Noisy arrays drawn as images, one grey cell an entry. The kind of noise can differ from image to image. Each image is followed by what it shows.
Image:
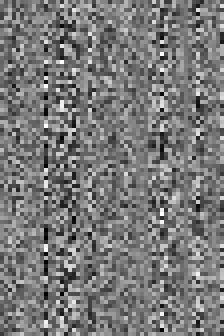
columns of uneven size
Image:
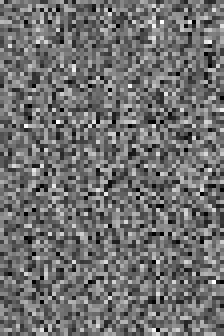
low rank plus noise
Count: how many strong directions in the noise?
five to eight
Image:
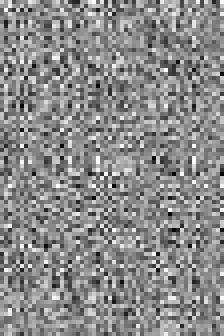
low rank plus noise
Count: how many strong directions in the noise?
two
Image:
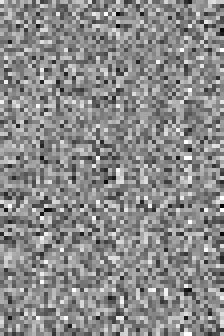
low rank plus noise
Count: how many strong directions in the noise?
five to eight
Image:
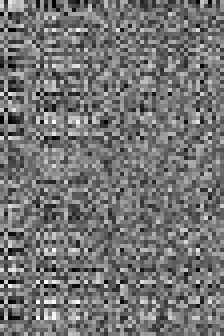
low rank plus noise
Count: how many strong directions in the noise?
one
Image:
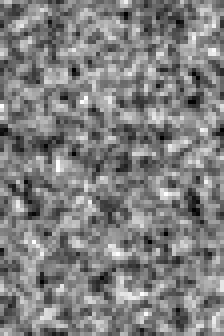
blotchy
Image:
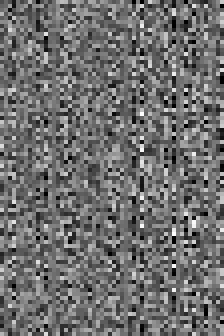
columns of uneven size
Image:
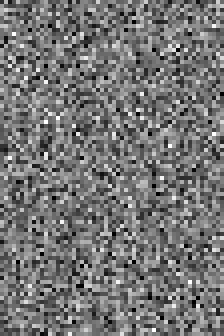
independent entries
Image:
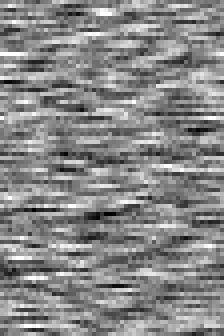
streaked along the rows
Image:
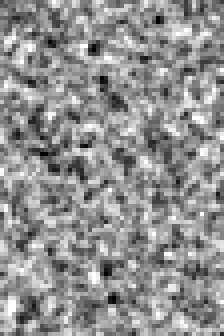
blotchy
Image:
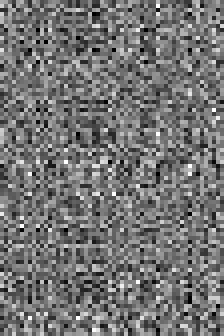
low rank plus noise
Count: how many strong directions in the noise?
two
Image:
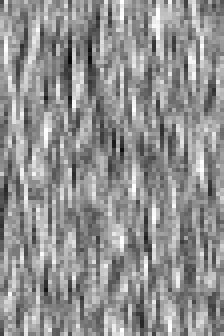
streaked along the columns
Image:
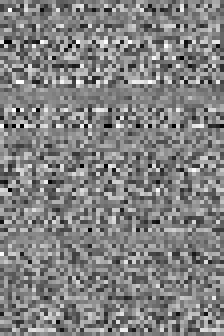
rows of uneven size
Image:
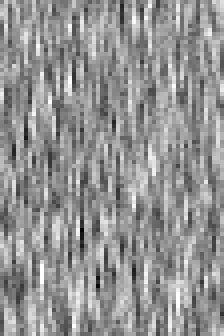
streaked along the columns
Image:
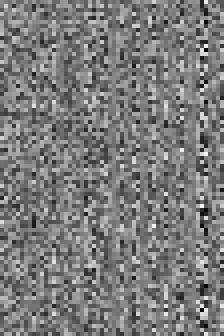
columns of uneven size
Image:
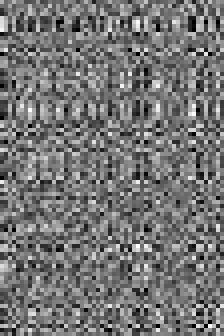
low rank plus noise
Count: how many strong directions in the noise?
one
